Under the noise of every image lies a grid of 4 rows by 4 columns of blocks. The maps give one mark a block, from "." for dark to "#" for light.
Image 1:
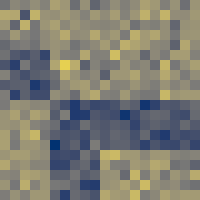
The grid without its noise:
# # # #
. # # #
# . . .
# . # #
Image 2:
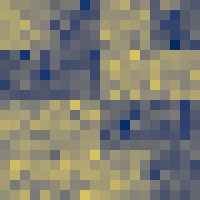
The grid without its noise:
# . # .
. . # #
# # . .
# # # .
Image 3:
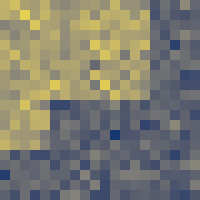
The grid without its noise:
# # # .
# # # .
# . . .
. . . .
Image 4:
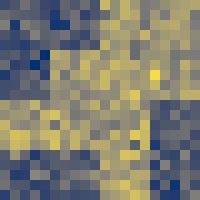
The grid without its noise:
. . # #
. # # #
# # # .
. . # .
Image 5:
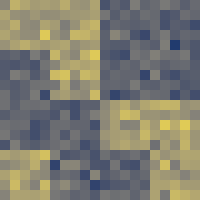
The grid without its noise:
# # . .
. # . .
. . # #
# . . #
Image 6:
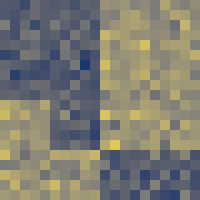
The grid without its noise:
. . # #
. . # #
# . # #
# # . .
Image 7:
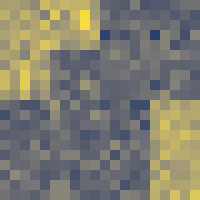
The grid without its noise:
# # . .
# . . .
. . . #
. . . #
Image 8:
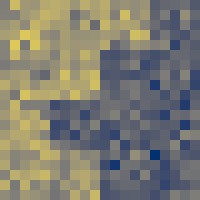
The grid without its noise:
# # # .
# # . .
# . . .
# # . .
